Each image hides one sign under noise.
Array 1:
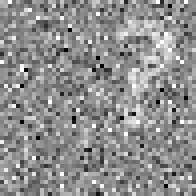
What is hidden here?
light question mark
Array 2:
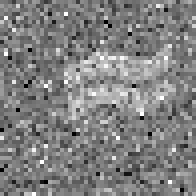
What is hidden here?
light approximately sign
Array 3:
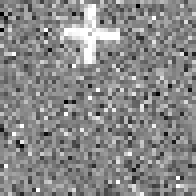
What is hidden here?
light plus sign, top middle
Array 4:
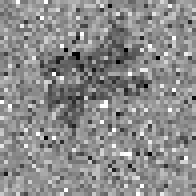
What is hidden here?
dark not-equal sign
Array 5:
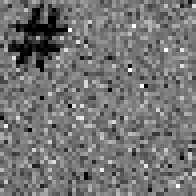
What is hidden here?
dark hash sign, top left
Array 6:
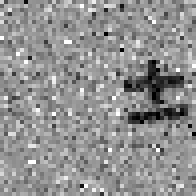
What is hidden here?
dark plus-minus sign, middle right
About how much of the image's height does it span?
a third
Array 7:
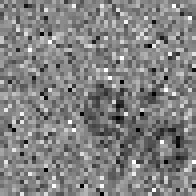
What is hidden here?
dark percent sign
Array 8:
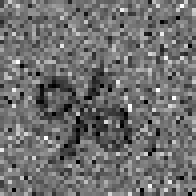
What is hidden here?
dark percent sign
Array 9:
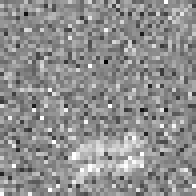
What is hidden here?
light approximately sign, bottom middle
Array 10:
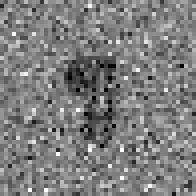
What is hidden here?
dark pilcrow, centre
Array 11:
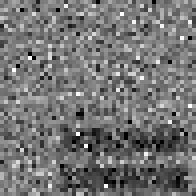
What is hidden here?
dark equals sign
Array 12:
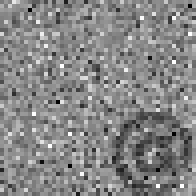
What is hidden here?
dark at sign, bottom right
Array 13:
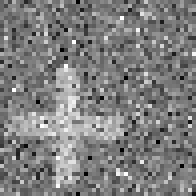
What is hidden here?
light plus sign
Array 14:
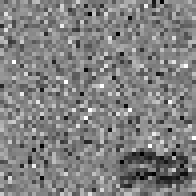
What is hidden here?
dark approximately sign, bottom right
